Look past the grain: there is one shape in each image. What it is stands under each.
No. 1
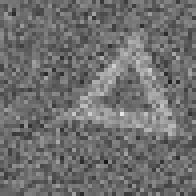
triangle frame
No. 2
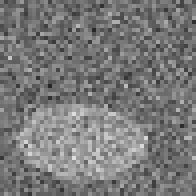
ellipse
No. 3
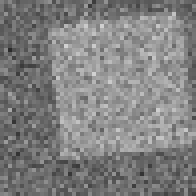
square
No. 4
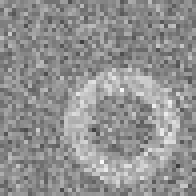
ring
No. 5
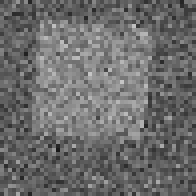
square
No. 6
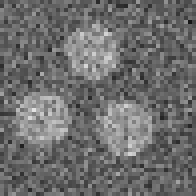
three dots
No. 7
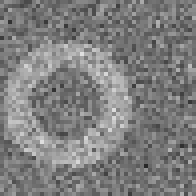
ring
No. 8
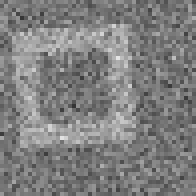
square frame
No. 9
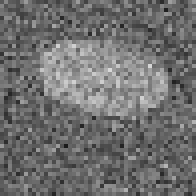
ellipse
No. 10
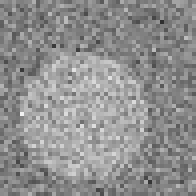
disc
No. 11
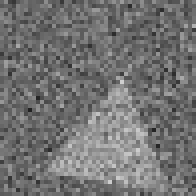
triangle
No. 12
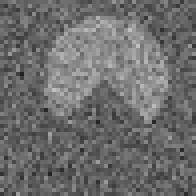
disc with a wedge cut out
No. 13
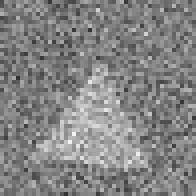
triangle
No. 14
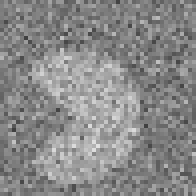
disc with a wedge cut out
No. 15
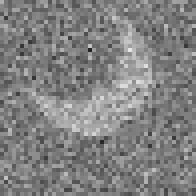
crescent
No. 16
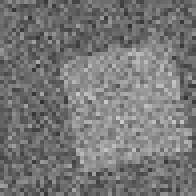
square
